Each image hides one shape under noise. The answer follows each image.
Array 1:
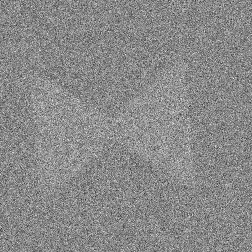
bow tie
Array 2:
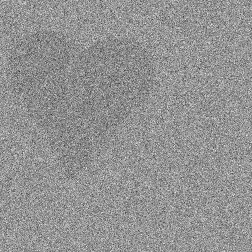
heart
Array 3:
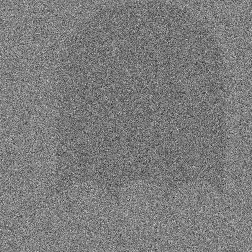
ghost
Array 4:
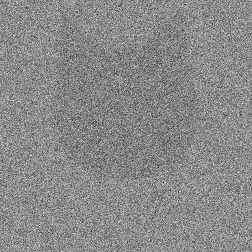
cat's head
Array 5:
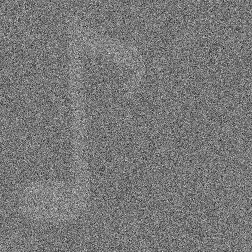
musical note
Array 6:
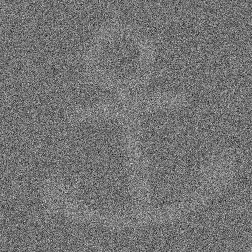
anchor
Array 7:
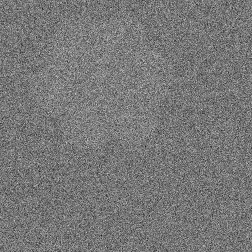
flower
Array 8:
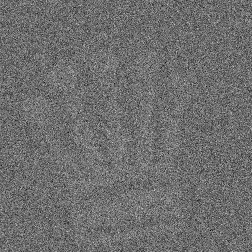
chess queen
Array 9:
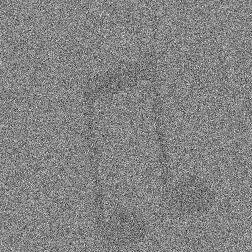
pair of musical notes
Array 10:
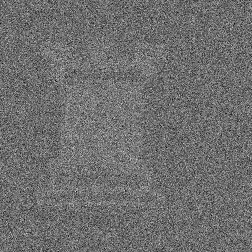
chess rook
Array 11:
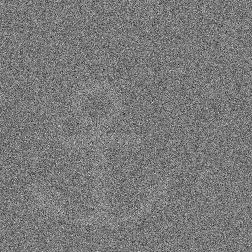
anchor
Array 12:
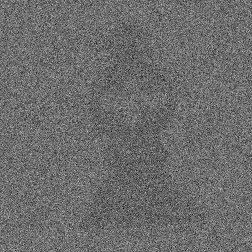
chess bishop
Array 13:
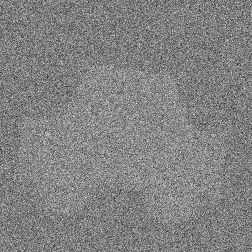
car
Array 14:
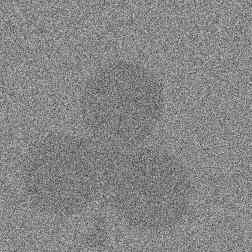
club
